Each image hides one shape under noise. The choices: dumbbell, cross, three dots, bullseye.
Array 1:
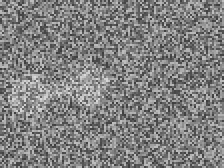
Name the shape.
dumbbell
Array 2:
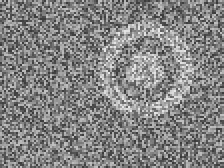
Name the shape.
bullseye
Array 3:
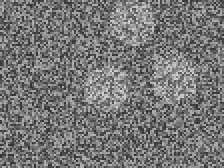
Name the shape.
three dots
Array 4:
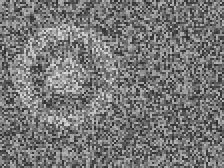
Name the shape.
bullseye
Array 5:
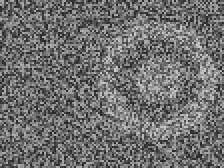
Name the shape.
bullseye
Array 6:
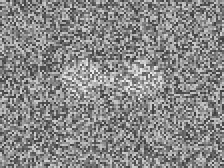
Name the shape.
dumbbell
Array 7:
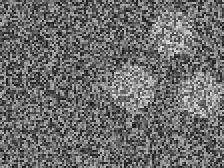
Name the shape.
three dots
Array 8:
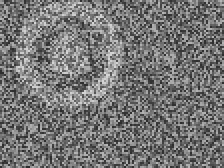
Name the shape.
bullseye
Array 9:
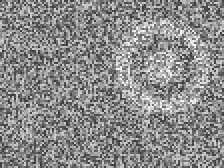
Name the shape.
bullseye
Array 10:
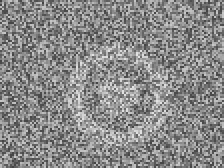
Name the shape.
bullseye
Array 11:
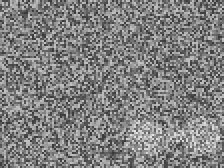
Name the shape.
dumbbell
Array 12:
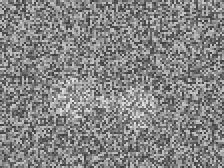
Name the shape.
dumbbell
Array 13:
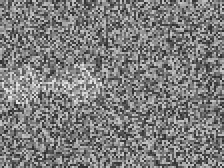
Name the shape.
dumbbell
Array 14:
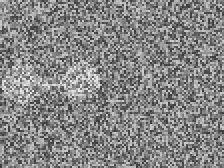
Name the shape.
dumbbell
